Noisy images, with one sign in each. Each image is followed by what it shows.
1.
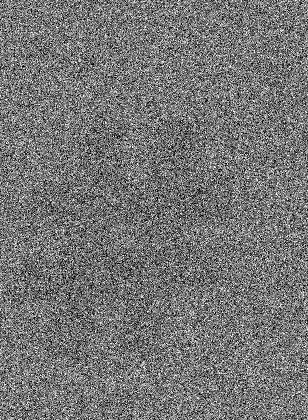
hash sign
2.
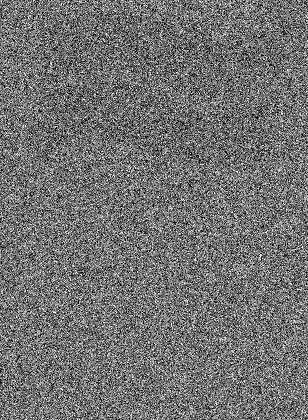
approximately sign
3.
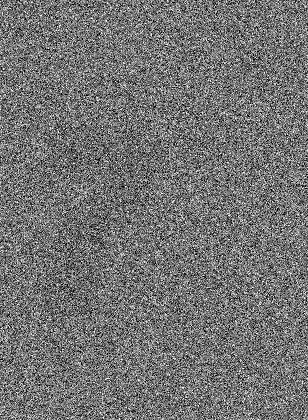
question mark
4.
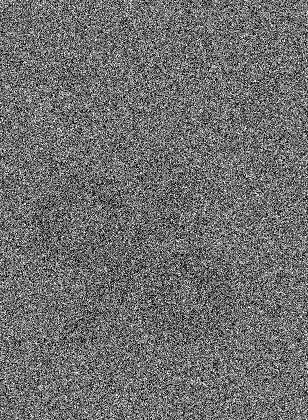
percent sign
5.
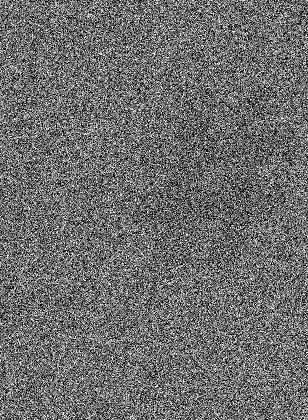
hash sign
